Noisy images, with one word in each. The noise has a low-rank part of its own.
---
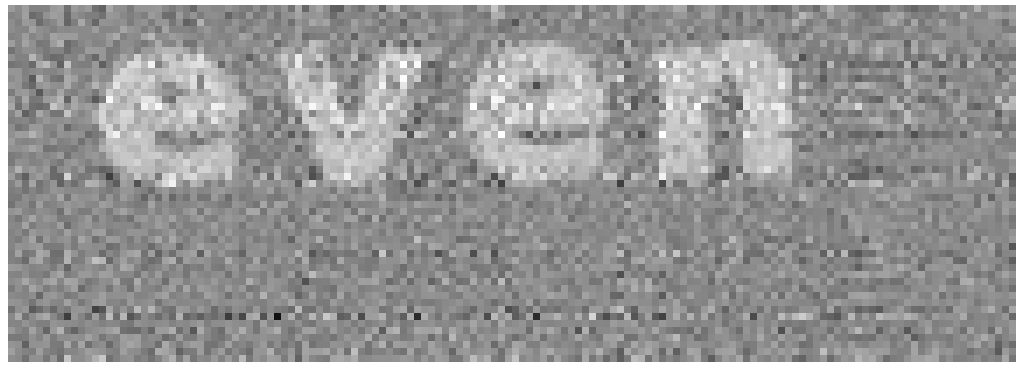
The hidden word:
even
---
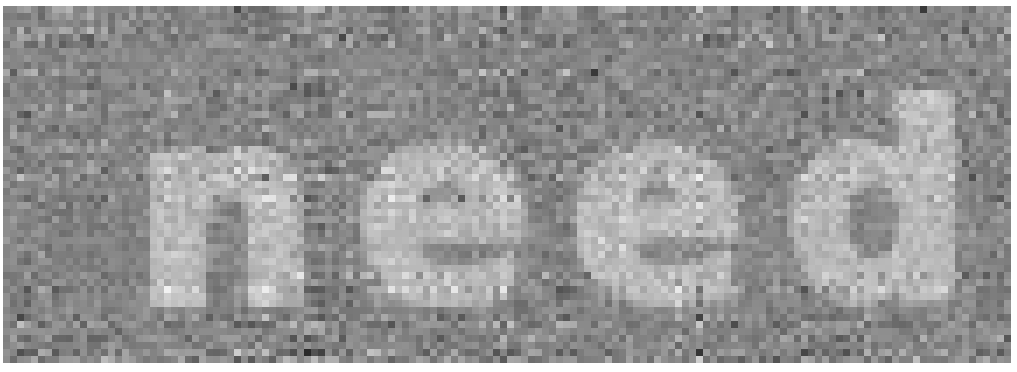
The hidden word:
need
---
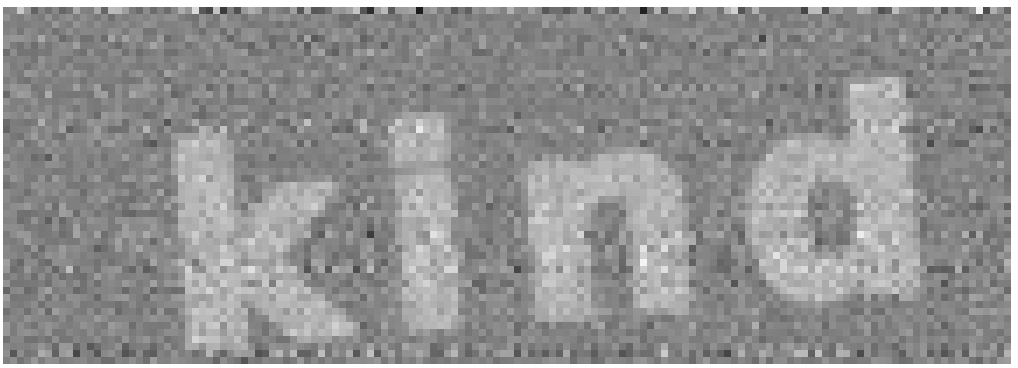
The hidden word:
kind
